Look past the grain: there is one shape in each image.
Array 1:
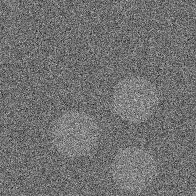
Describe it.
light three dots
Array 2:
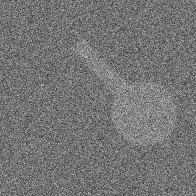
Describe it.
light lollipop
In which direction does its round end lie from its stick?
down and right
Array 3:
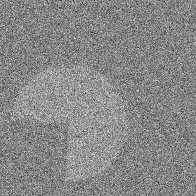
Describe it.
light disc with a wedge cut out
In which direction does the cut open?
down and left
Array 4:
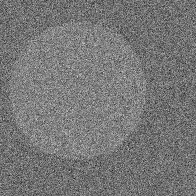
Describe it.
light disc
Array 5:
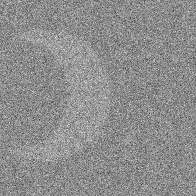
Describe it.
light crescent
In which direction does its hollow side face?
left
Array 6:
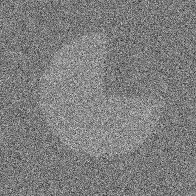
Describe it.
light disc with a wedge cut out
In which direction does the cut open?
up and right
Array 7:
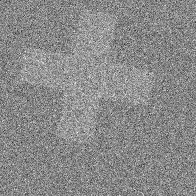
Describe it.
light cross
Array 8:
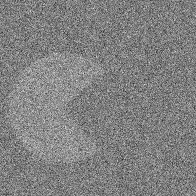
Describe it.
light disc with a wedge cut out
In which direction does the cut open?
right
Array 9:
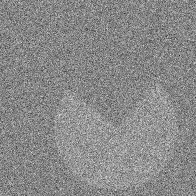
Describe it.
light disc with a wedge cut out
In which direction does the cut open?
up
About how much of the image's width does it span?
two thirds
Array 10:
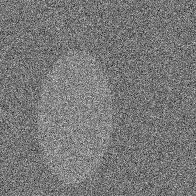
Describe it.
light ellipse
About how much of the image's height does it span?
two thirds
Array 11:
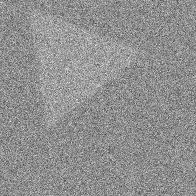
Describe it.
light triangle
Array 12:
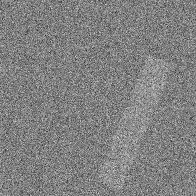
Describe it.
light bar
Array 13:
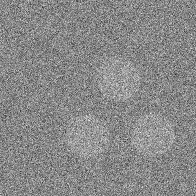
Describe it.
light three dots
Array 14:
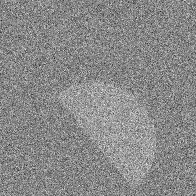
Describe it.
light half disc
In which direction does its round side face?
up and right
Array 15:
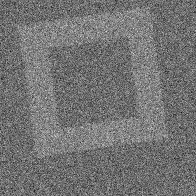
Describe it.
light square frame
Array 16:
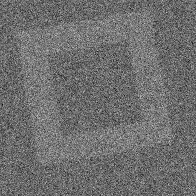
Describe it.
light square frame
